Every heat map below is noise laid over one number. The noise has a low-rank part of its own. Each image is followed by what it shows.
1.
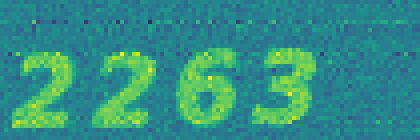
2263
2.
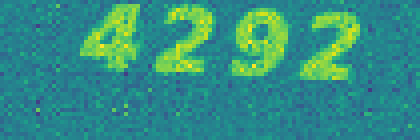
4292
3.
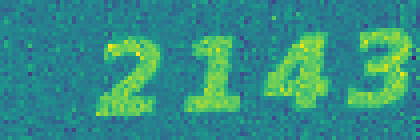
2143
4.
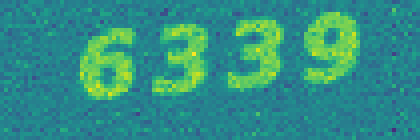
6339
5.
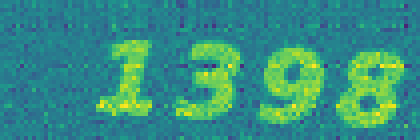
1398
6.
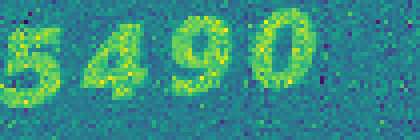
5490
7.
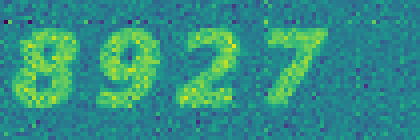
8927
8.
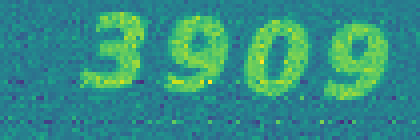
3909
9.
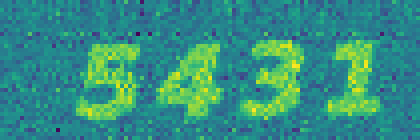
5431
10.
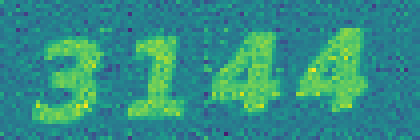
3144
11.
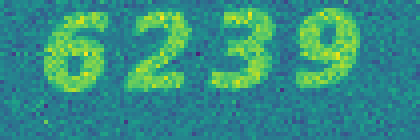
6239
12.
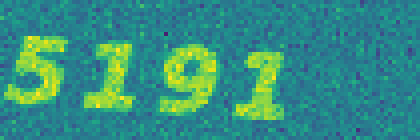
5191
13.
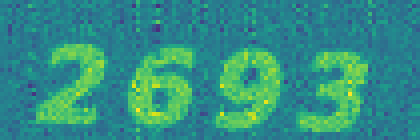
2693
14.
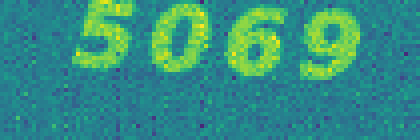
5069
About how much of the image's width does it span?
two thirds
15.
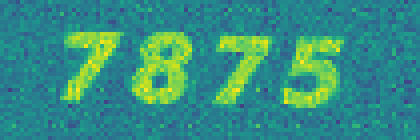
7875
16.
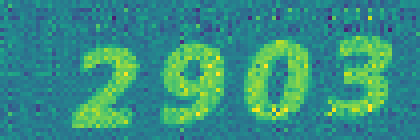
2903
